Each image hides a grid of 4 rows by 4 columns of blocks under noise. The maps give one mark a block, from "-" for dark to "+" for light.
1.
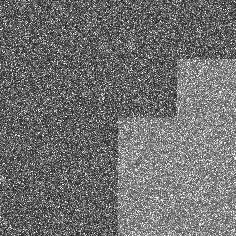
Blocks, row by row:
- - - -
- - - +
- - + +
- - + +
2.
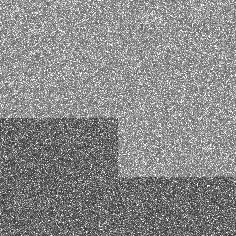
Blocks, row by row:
+ + + +
+ + + +
- - + +
- - - -
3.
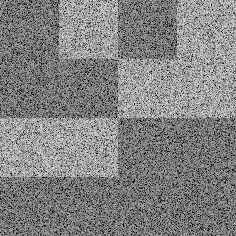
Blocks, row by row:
- + - +
- - + +
+ + - -
- - - -
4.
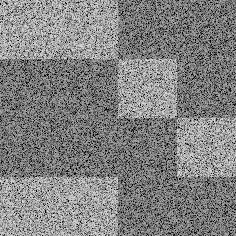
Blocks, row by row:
+ + - -
- - + -
- - - +
+ + - -
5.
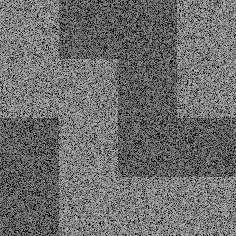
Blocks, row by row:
+ - - +
+ + - +
- + - -
- + + +
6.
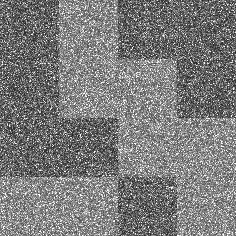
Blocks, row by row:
- + - -
- + + -
- - + +
+ + - +
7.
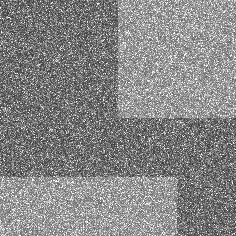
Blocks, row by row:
- - + +
- - + +
- - - -
+ + + -
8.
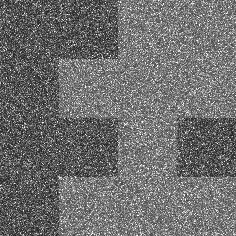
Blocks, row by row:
- - + +
- + + +
- - + -
- + + +
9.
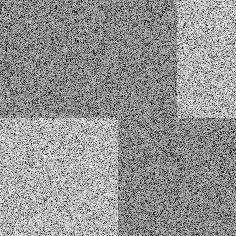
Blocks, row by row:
- - - +
- - - +
+ + - -
+ + - -
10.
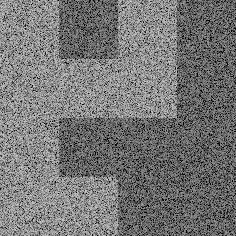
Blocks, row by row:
+ - + -
+ + + -
+ - - -
+ + - -
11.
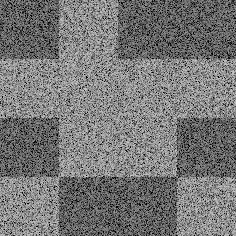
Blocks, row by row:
- + - -
+ + + +
- + + -
+ - - +
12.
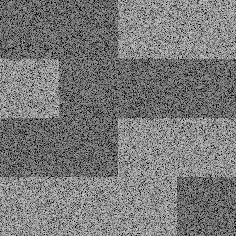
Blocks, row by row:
- - + +
+ - - -
- - + +
+ + + -
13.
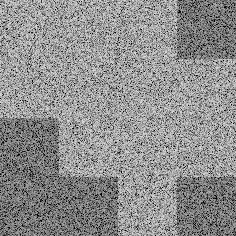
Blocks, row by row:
+ + + -
+ + + +
- + + +
- - + -
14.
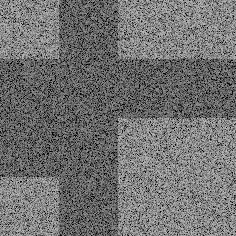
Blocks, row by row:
+ - + +
- - - -
- - + +
+ - + +
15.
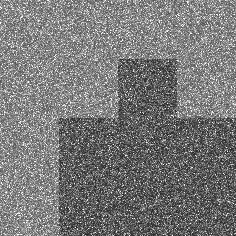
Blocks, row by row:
+ + + +
+ + - +
+ - - -
+ - - -
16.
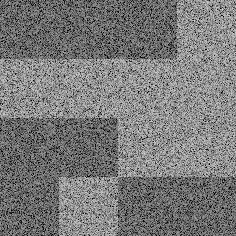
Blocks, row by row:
- - - +
+ + + +
- - + +
- + - -
